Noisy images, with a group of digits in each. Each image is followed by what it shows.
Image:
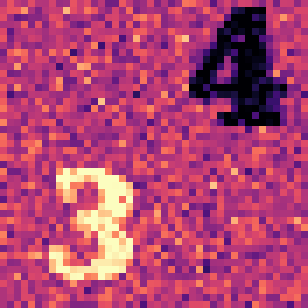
top right: dark 4; bottom left: light 3
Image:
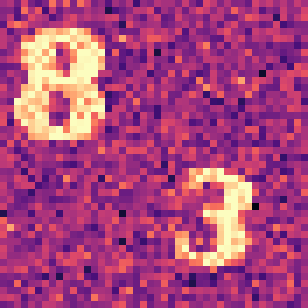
top left: light 8; bottom right: light 3
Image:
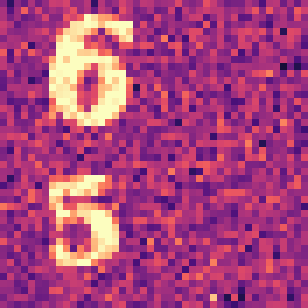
top left: light 6; bottom left: light 5
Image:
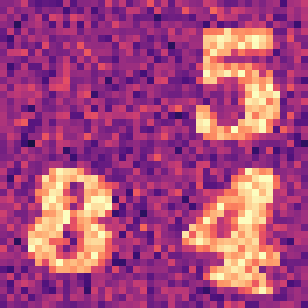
top right: light 5; bottom left: light 8; bottom right: light 4
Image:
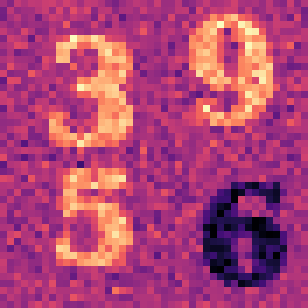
top left: light 3; top right: light 9; bottom left: light 5; bottom right: dark 6
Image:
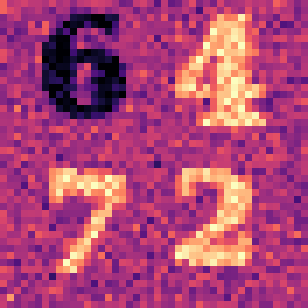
top left: dark 6; top right: light 4; bottom left: light 7; bottom right: light 2
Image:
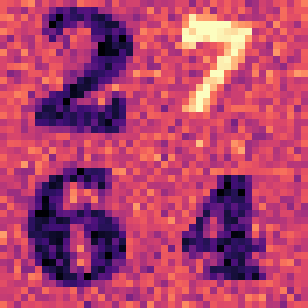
top left: dark 2; top right: light 7; bottom left: dark 6; bottom right: dark 4
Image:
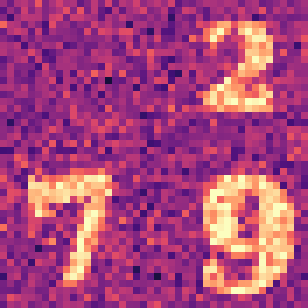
top right: light 2; bottom left: light 7; bottom right: light 9
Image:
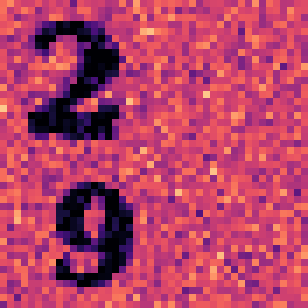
top left: dark 2; bottom left: dark 9
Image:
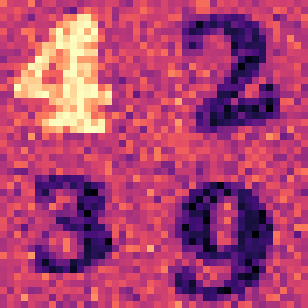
top left: light 4; top right: dark 2; bottom left: dark 3; bottom right: dark 9
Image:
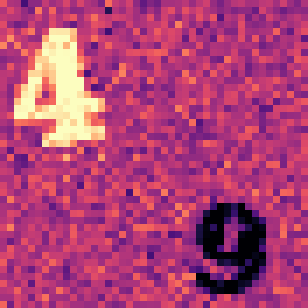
top left: light 4; bottom right: dark 9
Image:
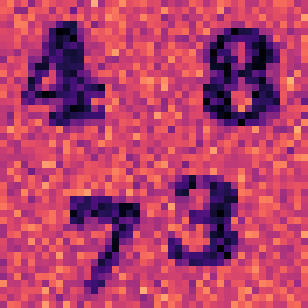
top left: dark 4; top right: dark 8; bottom left: dark 7; bottom right: dark 3
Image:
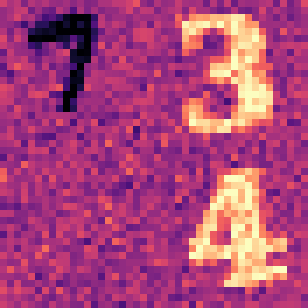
top left: dark 7; top right: light 3; bottom right: light 4
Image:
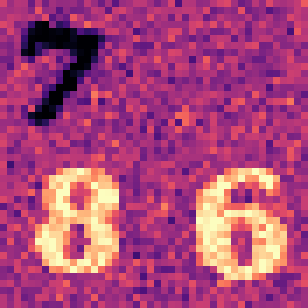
top left: dark 7; bottom left: light 8; bottom right: light 6
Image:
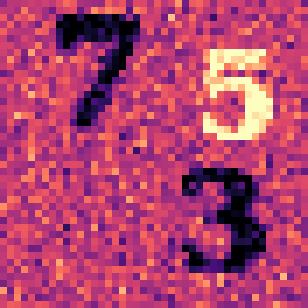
top left: dark 7; top right: light 5; bottom right: dark 3
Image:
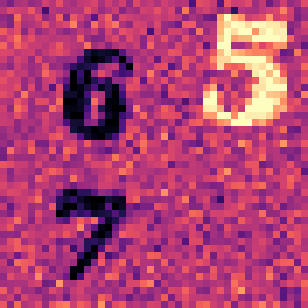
top left: dark 6; top right: light 5; bottom left: dark 7
